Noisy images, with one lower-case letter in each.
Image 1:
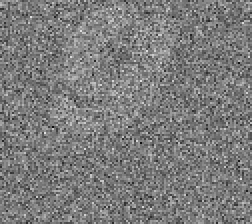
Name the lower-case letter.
g
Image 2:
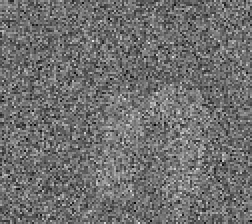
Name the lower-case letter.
n
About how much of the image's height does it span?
half
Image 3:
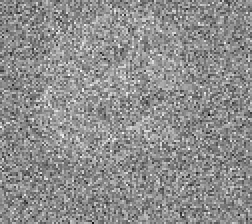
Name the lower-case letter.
e
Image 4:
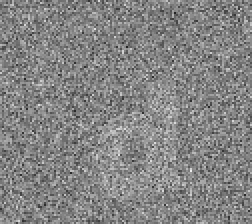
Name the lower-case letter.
d
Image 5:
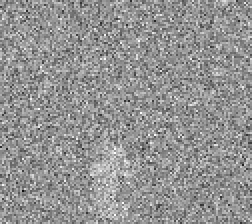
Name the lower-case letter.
t
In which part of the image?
bottom middle
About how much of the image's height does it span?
a third
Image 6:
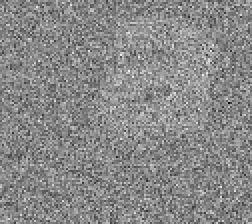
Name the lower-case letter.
a
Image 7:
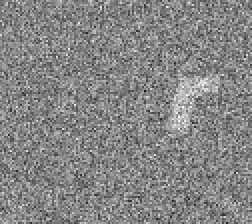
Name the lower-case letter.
r
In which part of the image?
middle right
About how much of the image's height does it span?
a quarter
